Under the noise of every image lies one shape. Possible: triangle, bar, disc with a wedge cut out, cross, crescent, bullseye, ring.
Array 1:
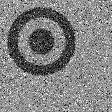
bullseye
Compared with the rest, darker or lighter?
darker
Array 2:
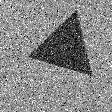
triangle
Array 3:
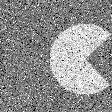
disc with a wedge cut out
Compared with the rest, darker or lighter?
lighter
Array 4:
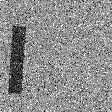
bar
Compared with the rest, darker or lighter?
darker
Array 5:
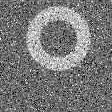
ring
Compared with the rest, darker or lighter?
lighter
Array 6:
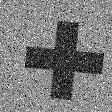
cross
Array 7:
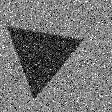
triangle
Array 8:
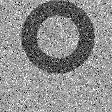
ring
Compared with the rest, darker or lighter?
darker
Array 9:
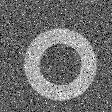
ring
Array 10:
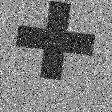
cross
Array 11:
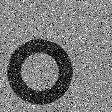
ring
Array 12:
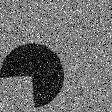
disc with a wedge cut out
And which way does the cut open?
down and left
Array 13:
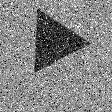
triangle
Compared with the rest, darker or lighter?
darker
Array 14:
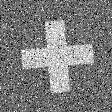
cross
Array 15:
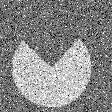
disc with a wedge cut out
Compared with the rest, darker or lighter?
lighter
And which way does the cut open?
up
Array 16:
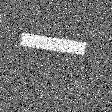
bar
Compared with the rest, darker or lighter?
lighter
